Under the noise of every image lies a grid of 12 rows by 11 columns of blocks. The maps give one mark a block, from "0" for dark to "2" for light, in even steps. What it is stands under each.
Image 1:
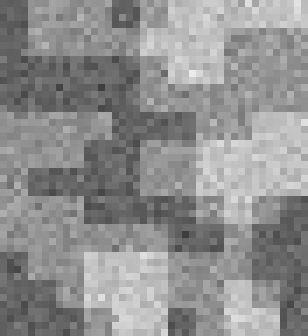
01110122222
01111222111
00000122111
00000111111
11110001122
11100112222
10000112222
11100001210
11111100100
01122211100
00122211210
00012201220
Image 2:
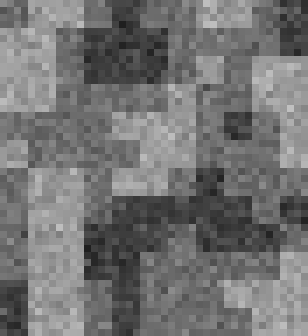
12210112210
22100011110
22100012122
22111121122
11112221012
21111221112
12212210111
12210000010
12200010001
12200111112
02210111222
02210111122
